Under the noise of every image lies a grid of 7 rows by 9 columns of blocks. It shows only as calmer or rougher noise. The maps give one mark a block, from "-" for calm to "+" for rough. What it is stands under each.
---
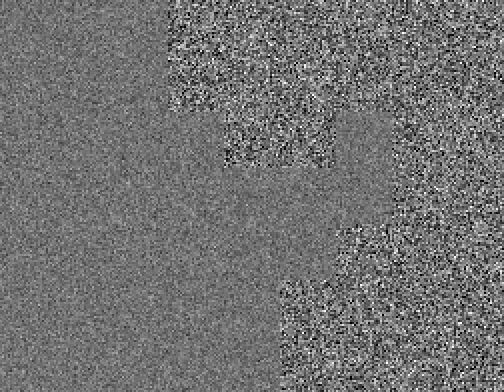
- - - + + + + + +
- - - + + + + + +
- - - - + + - + +
- - - - - - - + +
- - - - - - + + +
- - - - - + + + +
- - - - - + + + +
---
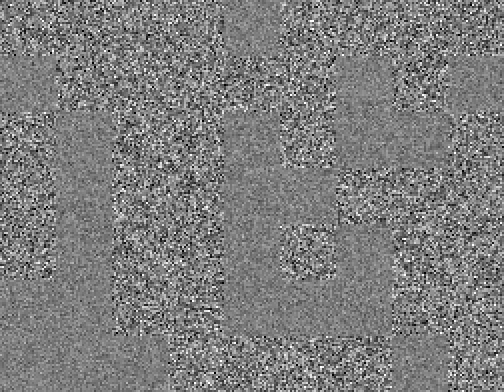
+ + + + - + + + +
- + + + + + - + -
+ - + + - + - - +
+ - + + - - + + +
+ - + + - + - + +
- - + + - - - + +
- - - + + + + - +
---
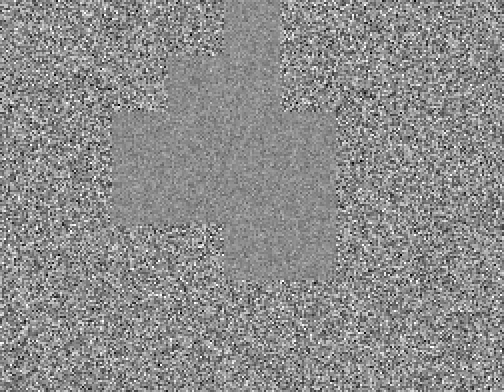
+ + + + - + + + +
+ + + - - + + + +
+ + - - - - + + +
+ + - - - - + + +
+ + + + - - + + +
+ + + + + + + + +
+ + + + + + + + +
